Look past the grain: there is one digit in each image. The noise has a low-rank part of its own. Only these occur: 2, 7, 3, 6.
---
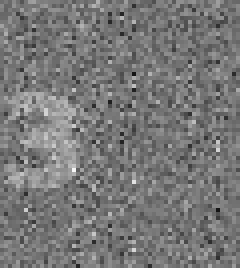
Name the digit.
3
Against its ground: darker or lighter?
lighter
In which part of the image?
middle left
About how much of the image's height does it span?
a third
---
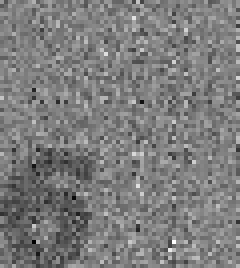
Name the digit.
6
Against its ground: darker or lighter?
darker
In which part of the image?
bottom left
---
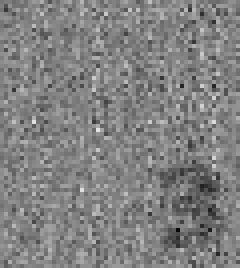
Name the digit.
3
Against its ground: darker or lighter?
darker
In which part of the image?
bottom right
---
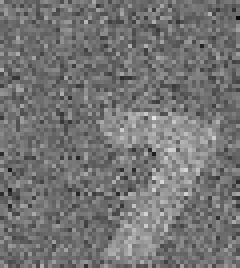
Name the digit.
7
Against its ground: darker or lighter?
lighter
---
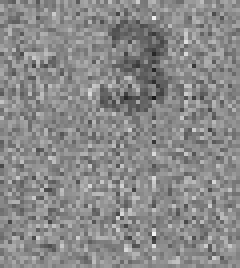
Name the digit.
3
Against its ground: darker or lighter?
darker
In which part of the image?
top middle
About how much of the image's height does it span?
a third
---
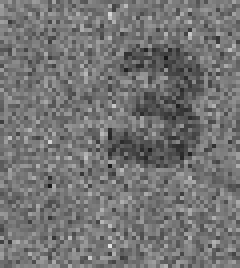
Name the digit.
3
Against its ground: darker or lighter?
darker
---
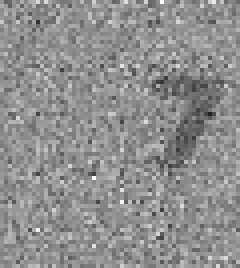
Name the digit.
7
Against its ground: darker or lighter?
darker
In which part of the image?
middle right
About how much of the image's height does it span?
a third
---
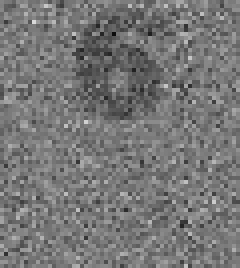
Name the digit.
6
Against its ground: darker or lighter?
darker
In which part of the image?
top middle
